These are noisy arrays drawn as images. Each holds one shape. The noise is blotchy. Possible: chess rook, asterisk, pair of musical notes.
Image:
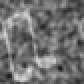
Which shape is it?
pair of musical notes
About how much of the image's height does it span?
nearly all
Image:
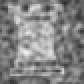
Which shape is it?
chess rook
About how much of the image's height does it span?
nearly all
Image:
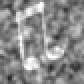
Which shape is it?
pair of musical notes
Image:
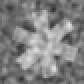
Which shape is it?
asterisk
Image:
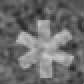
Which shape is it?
asterisk
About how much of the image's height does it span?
two thirds
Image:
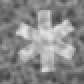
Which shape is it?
asterisk
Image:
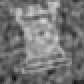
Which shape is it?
chess rook
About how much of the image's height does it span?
nearly all
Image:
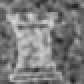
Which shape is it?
chess rook
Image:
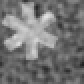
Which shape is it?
asterisk
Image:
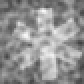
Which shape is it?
asterisk
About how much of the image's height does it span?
nearly all
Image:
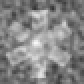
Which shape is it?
asterisk
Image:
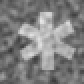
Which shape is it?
asterisk
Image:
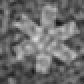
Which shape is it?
asterisk
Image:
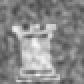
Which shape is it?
chess rook
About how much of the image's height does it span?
two thirds
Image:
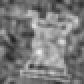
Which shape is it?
chess rook
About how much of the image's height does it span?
nearly all
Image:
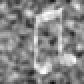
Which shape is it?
pair of musical notes
